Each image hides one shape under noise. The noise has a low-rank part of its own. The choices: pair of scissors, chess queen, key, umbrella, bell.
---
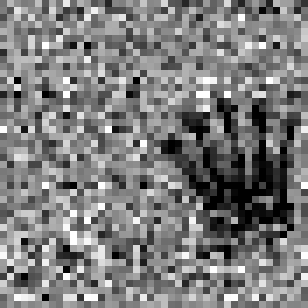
dark chess queen
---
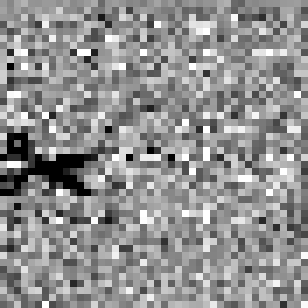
dark pair of scissors, middle left
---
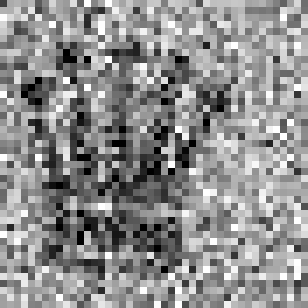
dark chess queen
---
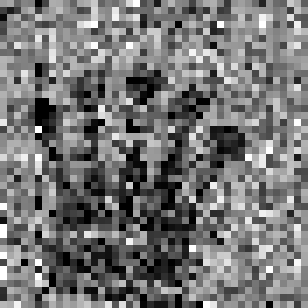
dark chess queen
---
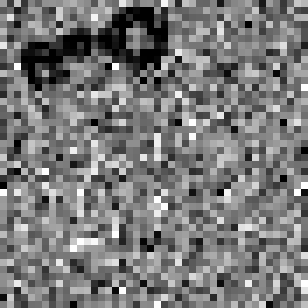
dark key
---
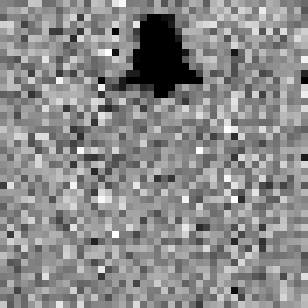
dark bell, top middle
